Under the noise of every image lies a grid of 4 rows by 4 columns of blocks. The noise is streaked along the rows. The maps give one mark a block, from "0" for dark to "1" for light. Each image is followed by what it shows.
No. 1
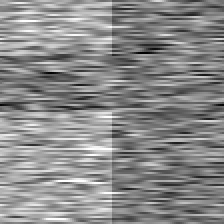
1 1 0 0
0 0 0 0
1 1 0 0
1 1 0 0
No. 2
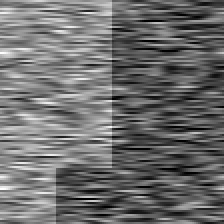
1 1 0 0
1 1 0 0
1 1 0 0
1 0 0 0
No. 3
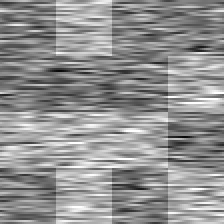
0 1 0 0
0 0 0 1
1 1 1 0
0 1 0 1
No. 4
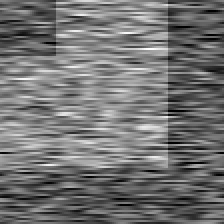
0 1 1 0
1 1 1 0
1 1 1 0
0 0 0 0
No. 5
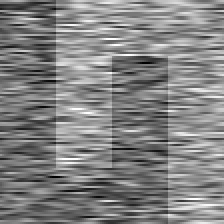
0 1 1 1
0 1 0 1
0 1 0 1
0 0 0 1
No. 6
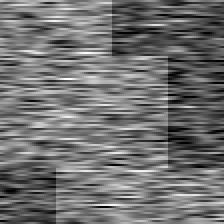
1 1 0 0
1 1 1 0
1 1 1 0
0 1 1 1
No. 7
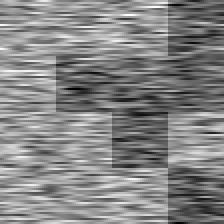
1 1 1 0
1 0 0 0
1 1 0 1
1 1 1 0
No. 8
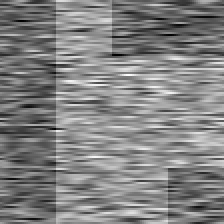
0 1 0 0
0 1 1 1
0 1 1 1
0 1 1 0
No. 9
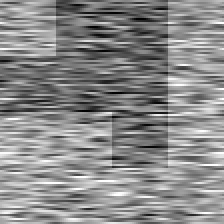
1 0 0 1
0 0 0 1
1 1 0 1
1 1 1 1
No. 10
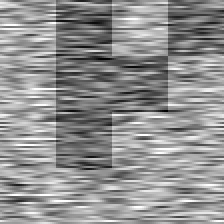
1 0 1 0
1 0 0 1
1 0 1 1
1 1 1 1
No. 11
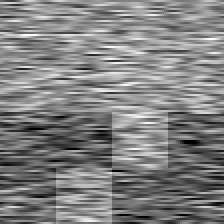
1 1 1 1
1 1 1 1
0 0 1 0
0 1 0 0
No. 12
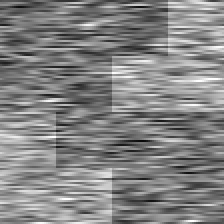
0 0 0 1
0 0 1 1
1 0 0 0
1 1 0 0
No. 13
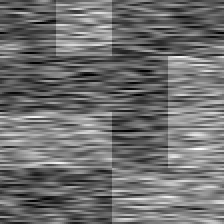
0 1 0 0
0 0 0 1
1 1 0 1
0 0 1 1
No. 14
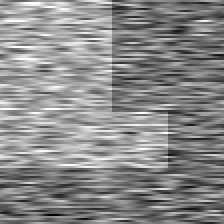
1 1 0 0
1 1 0 0
1 1 1 0
0 0 0 0
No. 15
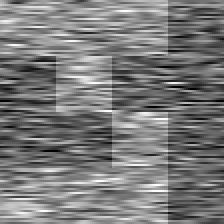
1 1 1 0
0 1 0 0
0 0 1 0
1 1 1 0
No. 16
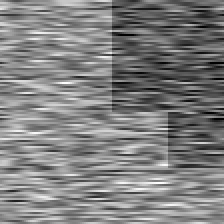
1 1 0 0
1 1 0 0
1 1 1 0
1 1 1 1
